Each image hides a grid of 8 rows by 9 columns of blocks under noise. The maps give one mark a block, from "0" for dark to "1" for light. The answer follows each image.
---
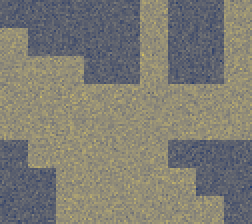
0 0 0 0 0 1 0 0 1
1 0 0 0 0 1 0 0 1
1 1 1 0 0 1 0 0 1
1 1 1 1 1 1 1 1 1
1 1 1 1 1 1 1 1 1
0 1 1 1 1 1 0 0 0
0 0 1 1 1 1 1 0 0
0 0 1 1 1 1 1 1 0
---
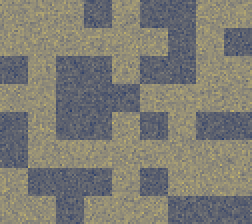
1 1 1 0 1 0 0 1 1
1 1 1 1 1 1 0 1 0
0 1 0 0 1 0 0 1 1
1 1 0 0 0 1 1 1 1
0 1 0 0 1 0 1 0 0
0 1 1 1 1 1 1 1 1
1 0 0 0 1 0 1 1 1
1 1 0 1 1 1 0 0 0
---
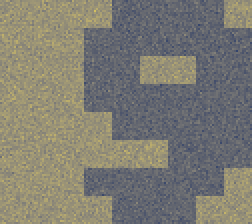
1 1 1 1 0 0 0 0 1
1 1 1 0 0 0 0 0 0
1 1 1 0 0 1 1 0 0
1 1 1 0 0 0 0 0 0
1 1 1 1 0 0 0 0 0
1 1 1 1 1 1 0 0 0
1 1 1 0 0 0 0 0 1
1 1 1 1 0 0 0 1 1
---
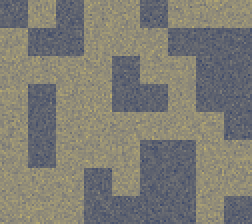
0 1 0 1 1 0 1 1 1
1 0 0 1 1 1 0 0 0
1 1 1 1 0 1 1 0 0
1 0 1 1 0 0 1 0 0
1 0 1 1 1 1 1 1 0
1 0 1 1 1 0 0 1 1
1 1 1 0 1 0 0 1 1
1 1 1 0 0 0 0 1 0
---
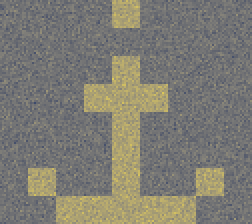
0 0 0 0 1 0 0 0 0
0 0 0 0 0 0 0 0 0
0 0 0 0 1 0 0 0 0
0 0 0 1 1 1 0 0 0
0 0 0 0 1 0 0 0 0
0 0 0 0 1 0 0 0 0
0 1 0 0 1 0 0 1 0
0 0 1 1 1 1 1 0 0
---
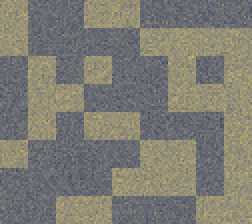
1 0 0 1 1 0 0 0 0
1 0 0 0 0 1 1 1 1
0 1 0 1 0 0 1 0 1
0 1 1 0 0 0 1 1 1
0 1 0 1 1 0 0 0 1
1 0 0 0 0 1 1 0 1
0 0 0 0 1 1 1 0 1
0 0 1 1 0 0 0 1 1
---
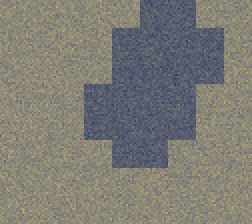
1 1 1 1 1 0 0 1 1
1 1 1 1 0 0 0 0 1
1 1 1 1 0 0 0 0 1
1 1 1 0 0 0 0 1 1
1 1 1 0 0 0 0 1 1
1 1 1 1 0 0 1 1 1
1 1 1 1 1 1 1 1 1
1 1 1 1 1 1 1 1 1
